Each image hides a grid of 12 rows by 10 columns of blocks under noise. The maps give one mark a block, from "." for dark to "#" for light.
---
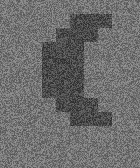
# # # # # # # # # #
# # # # # . . . # #
# # # # . . . # # #
# # # . . . # # # #
# # # . . . # # # #
# # # . . . # # # #
# # # . . . # # # #
# # # # . . . # # #
# # # # # . . . # #
# # # # # # # # # #
# # # # # # # # # #
# # # # # # # # # #
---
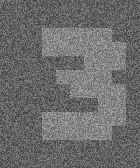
. . . . . . . . . .
. . . . . . . . . .
. . . # # # # # . .
. . . # # # # # # .
. . . . . . # # # .
. . . . # # # # . .
. . . . . # # # # .
. . . . . . . # # .
. . . # # # # # # .
. . . # # # # # . .
. . . . . . . . . .
. . . . . . . . . .
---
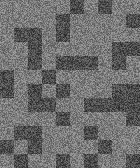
# # # # # . # . # #
# # # # . # # # # .
# . . # . # # # # #
# # . # # # # # . .
# # . # . . . # . #
. # # . # # # # # #
. # . # . # # # . .
# # . . # # . . . .
# # # # . # # # # .
# . . # # # . # # #
. # . # # # # . # #
# . # # . # . # # .
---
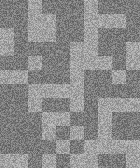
. . # . . . # . . .
. . # # . . # # # .
# . # # . . # . . .
# . . . . # # . . #
. . # . . # # # . #
# # . . . # . . # .
. . # # # # . . . .
. . # . . # . # # #
. . . # # . . # . .
. . . # . # . # . .
. . . . # . # # # #
# # . # . # # . . #
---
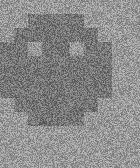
# # # # # # # # # #
# # . . . . # # # #
# . . . . . . # # #
. . # . . # . . # #
. . . . . . . . # #
. . . . . . . . # #
. . . . . . . . # #
# . . . . . . # # #
# # . . . . # # # #
# # # # # # # # # #
# # # # # # # # # #
# # # # # # # # # #
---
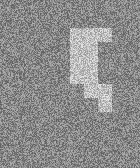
. . . . . . . . . .
. . . . . . . . . .
. . . . . # # # . .
. . . . . # # . . .
. . . . . # # . . .
. . . . . # # . . .
. . . . . . # # . .
. . . . . . . # . .
. . . . . . . . . .
. . . . . . . . . .
. . . . . . . . . .
. . . . . . . . . .
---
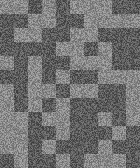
# # . # . # # # . .
. . # # . . # # # #
. # # . . # # . . .
. . . . # # . # . .
# . # . . # # # . .
. . # . # . . # # #
# . # # . # # . . #
# . # . # . . . . #
# # . # # . . # . #
# # . . # . . . # .
# # . # . . . # . .
. # . . # . # # # .
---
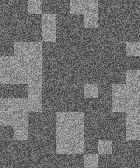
. . # . . # # . . .
. . . # . . # . . .
. . . # . . . . . .
. # # . . . . . . #
# # # . . . . . . .
# # # . . . . . . #
. . # . . . # . # #
# # # . . . . . # #
# # . . # # . . . #
. # . . # # . . . #
. . . . # # . # . .
. . . . . . # . . .
